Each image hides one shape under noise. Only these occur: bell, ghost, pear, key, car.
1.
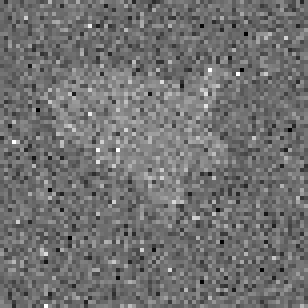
bell
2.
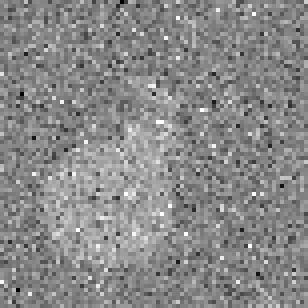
pear
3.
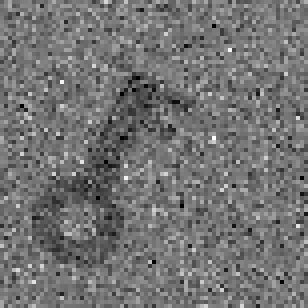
key
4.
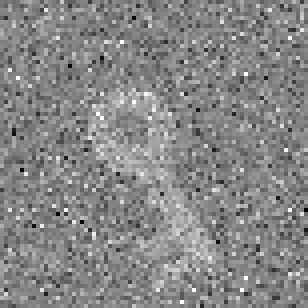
key
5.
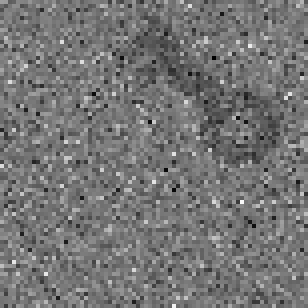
key
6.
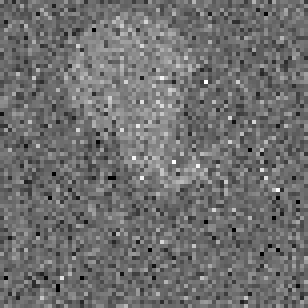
pear
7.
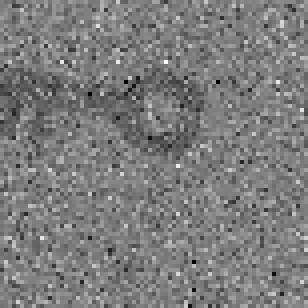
key
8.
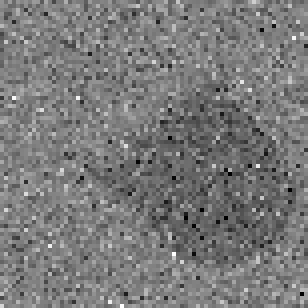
ghost
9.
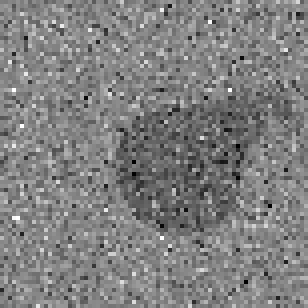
pear
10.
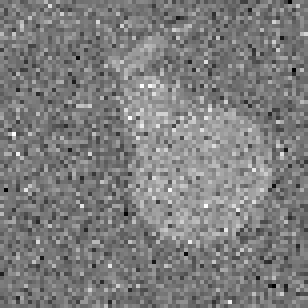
pear
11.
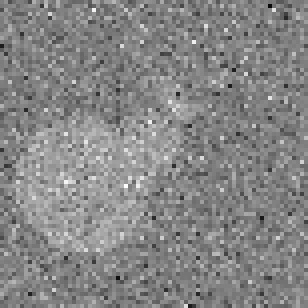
pear
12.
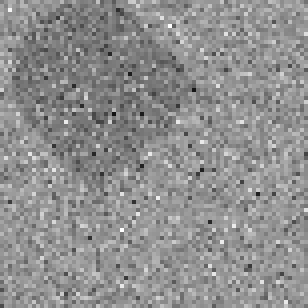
ghost
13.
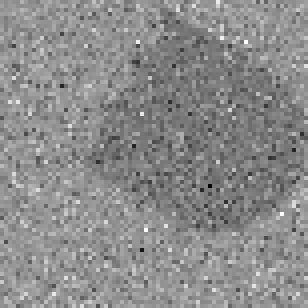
ghost
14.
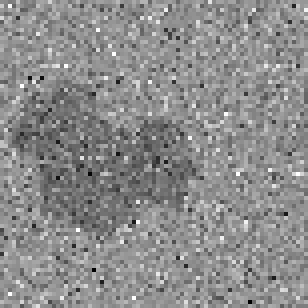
car
